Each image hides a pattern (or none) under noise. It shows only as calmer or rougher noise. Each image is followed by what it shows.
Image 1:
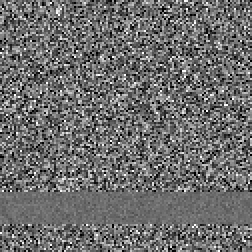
one band of rows
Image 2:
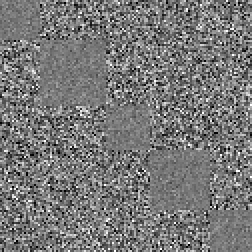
blocks along the diagonal
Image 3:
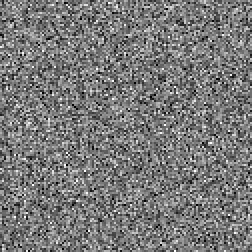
only noise
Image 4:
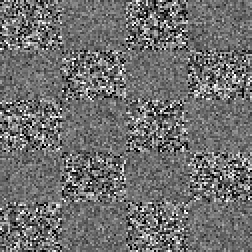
a checkerboard
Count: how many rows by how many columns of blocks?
5 by 4
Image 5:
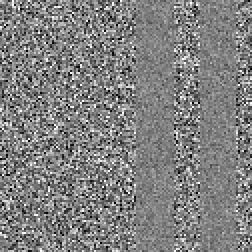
bands of columns
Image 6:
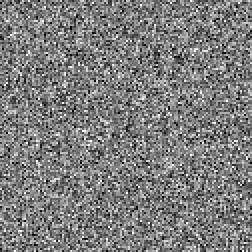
only noise
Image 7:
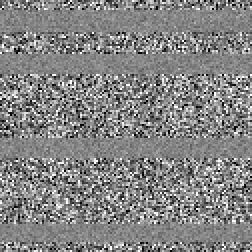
bands of rows
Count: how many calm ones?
4
